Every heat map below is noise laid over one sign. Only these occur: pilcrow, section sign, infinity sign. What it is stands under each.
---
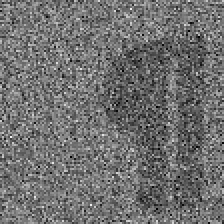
dark pilcrow
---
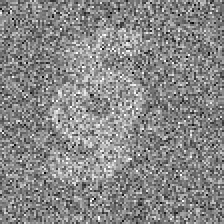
light section sign
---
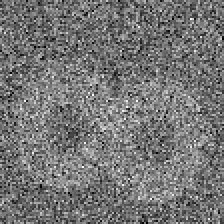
light infinity sign
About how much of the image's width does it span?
nearly all
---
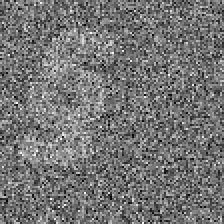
light section sign
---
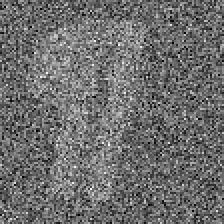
light pilcrow
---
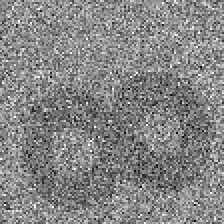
dark infinity sign
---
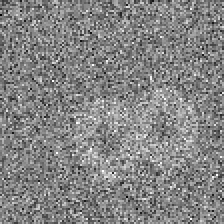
light infinity sign
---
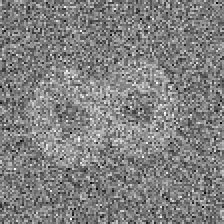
light infinity sign
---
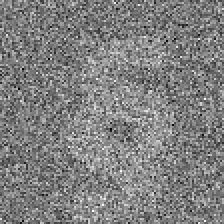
light section sign
